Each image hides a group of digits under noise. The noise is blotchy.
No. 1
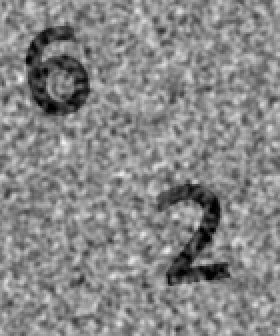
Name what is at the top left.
6
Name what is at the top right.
nothing
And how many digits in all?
2
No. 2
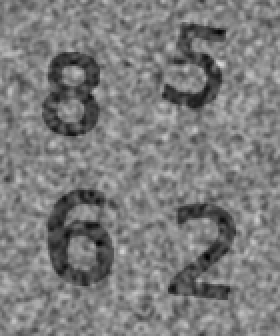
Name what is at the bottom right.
2
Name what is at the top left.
8
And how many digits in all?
4
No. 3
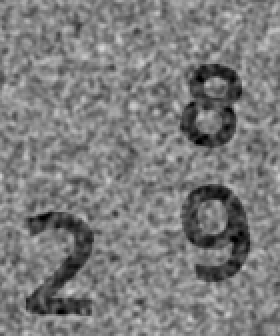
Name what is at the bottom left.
2
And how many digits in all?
3
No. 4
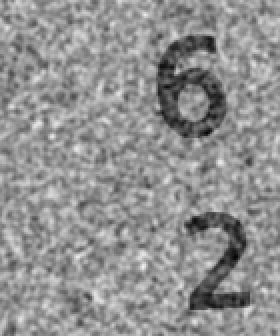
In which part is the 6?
top right
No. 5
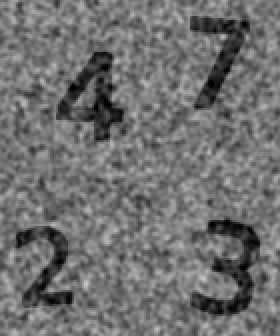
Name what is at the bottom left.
2
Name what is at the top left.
4
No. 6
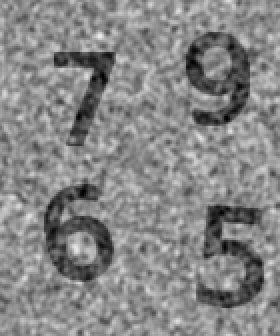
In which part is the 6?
bottom left
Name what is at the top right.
9
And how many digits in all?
4
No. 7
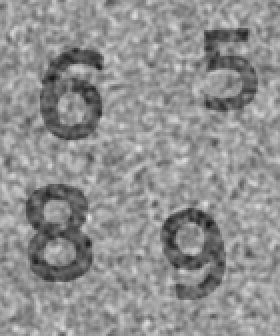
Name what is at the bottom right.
9
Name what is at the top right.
5
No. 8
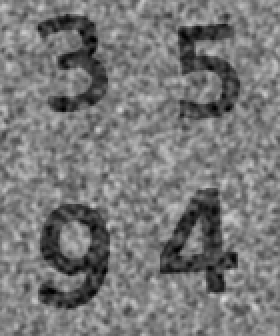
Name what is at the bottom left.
9
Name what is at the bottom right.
4
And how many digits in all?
4
